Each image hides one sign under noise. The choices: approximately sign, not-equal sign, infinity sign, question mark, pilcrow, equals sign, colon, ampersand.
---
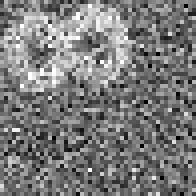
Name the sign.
infinity sign
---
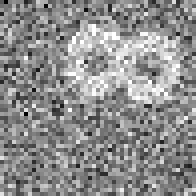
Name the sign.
infinity sign
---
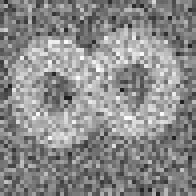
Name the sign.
infinity sign
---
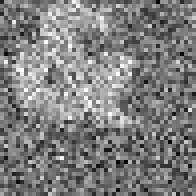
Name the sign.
ampersand
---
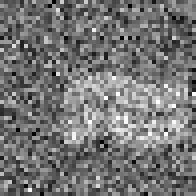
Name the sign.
approximately sign
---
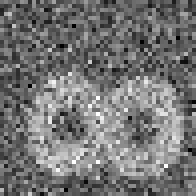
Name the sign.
infinity sign
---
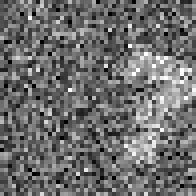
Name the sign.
question mark
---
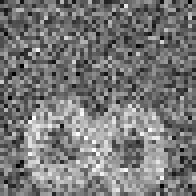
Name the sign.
infinity sign
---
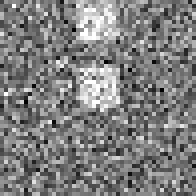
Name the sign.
colon
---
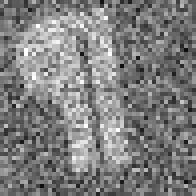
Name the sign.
pilcrow
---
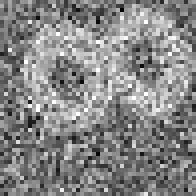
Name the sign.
infinity sign
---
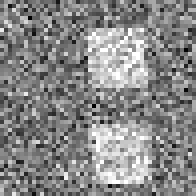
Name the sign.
colon
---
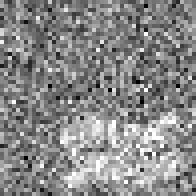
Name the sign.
approximately sign
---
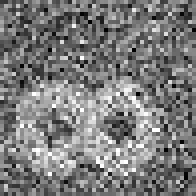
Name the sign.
infinity sign
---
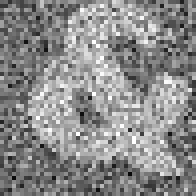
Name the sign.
ampersand
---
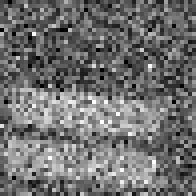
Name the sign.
equals sign
